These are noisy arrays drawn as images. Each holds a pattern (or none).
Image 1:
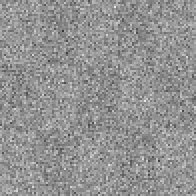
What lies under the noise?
a checkerboard
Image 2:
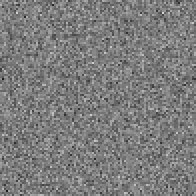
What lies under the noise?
only noise
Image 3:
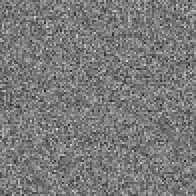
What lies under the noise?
only noise
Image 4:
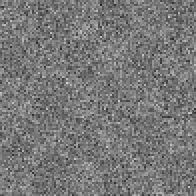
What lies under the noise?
a checkerboard
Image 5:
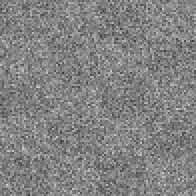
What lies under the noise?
a checkerboard
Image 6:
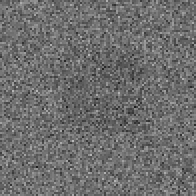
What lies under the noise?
one block
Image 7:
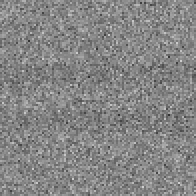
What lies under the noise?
bands of rows
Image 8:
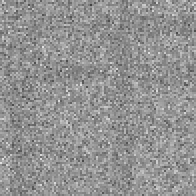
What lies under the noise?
bands of rows crossing bands of columns
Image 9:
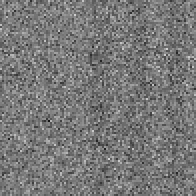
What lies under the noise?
bands of columns
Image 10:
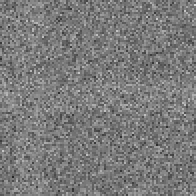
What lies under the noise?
bands of rows crossing bands of columns
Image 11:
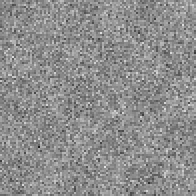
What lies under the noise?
a checkerboard
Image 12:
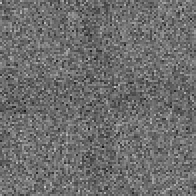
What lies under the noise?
bands of rows crossing bands of columns
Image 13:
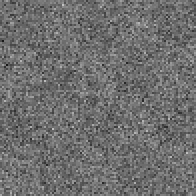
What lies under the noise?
a checkerboard
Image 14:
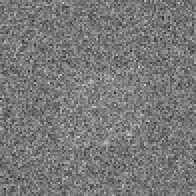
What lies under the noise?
one block
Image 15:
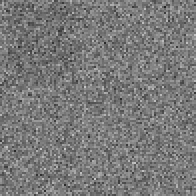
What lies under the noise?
one block
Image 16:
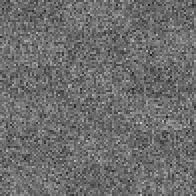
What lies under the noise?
a checkerboard
